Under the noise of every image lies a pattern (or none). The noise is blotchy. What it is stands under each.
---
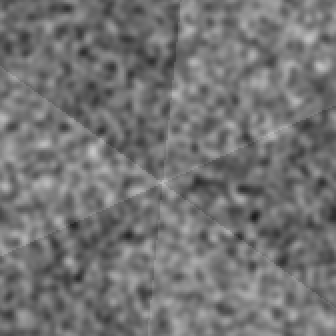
spokes from one point
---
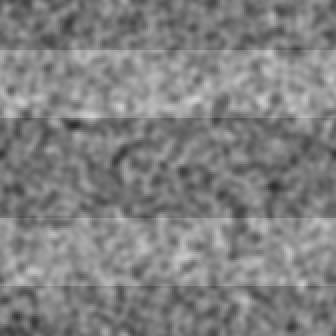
horizontal stripes
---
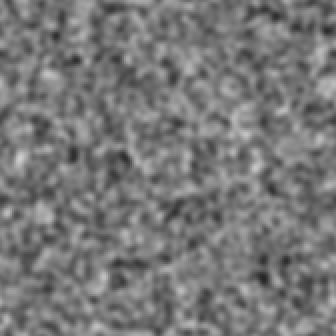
only noise
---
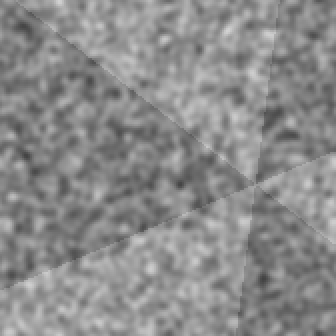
spokes from one point
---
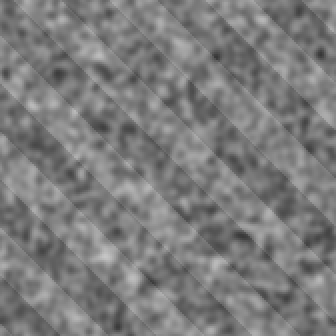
diagonal stripes
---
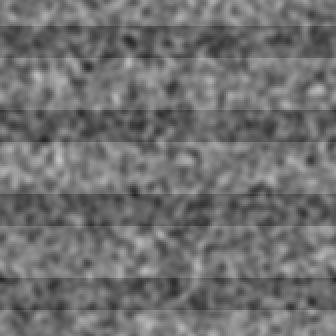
horizontal stripes
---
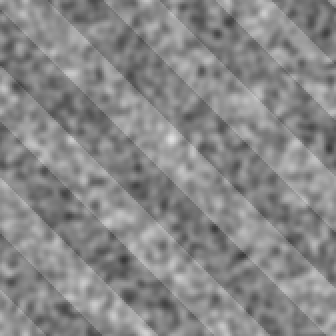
diagonal stripes
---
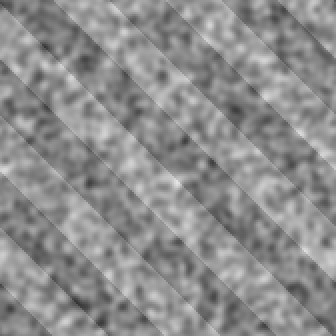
diagonal stripes
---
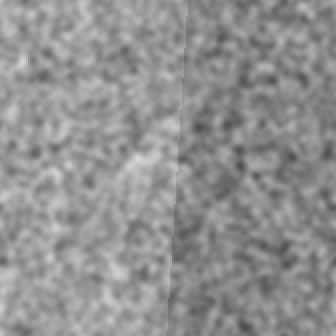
a sharp edge
